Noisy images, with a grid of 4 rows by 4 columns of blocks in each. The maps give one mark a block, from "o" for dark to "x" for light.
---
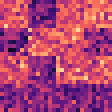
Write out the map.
x o x x
o x x o
x o x x
o o o o
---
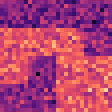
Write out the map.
o o o o
x x x o
x o x x
o o x x
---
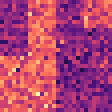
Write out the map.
o x o x
o x o o
x x o o
x x o o
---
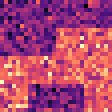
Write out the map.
o o o o
o o x x
x x x x
x o o x
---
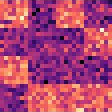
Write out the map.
x o x o
o o o x
x o o o
o x x x
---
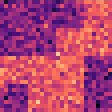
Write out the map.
o o o x
o o x x
x x x o
o x x o
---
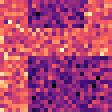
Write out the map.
x o o x
x x x x
x o o o
x o o o
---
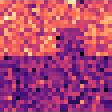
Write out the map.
x x x x
x x o x
o o o o
o o o o
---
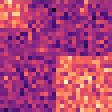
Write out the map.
x o o o
o o o o
o o x x
o o x x
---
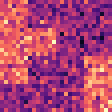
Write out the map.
x o o o
x x o o
x o o x
o o o x
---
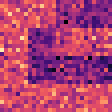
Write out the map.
x x o o
x o x x
x o o o
x x x x
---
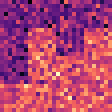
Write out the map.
o o o o
o x o x
o x x x
x x x x
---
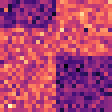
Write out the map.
o o x x
x x x x
x x o o
x x o o
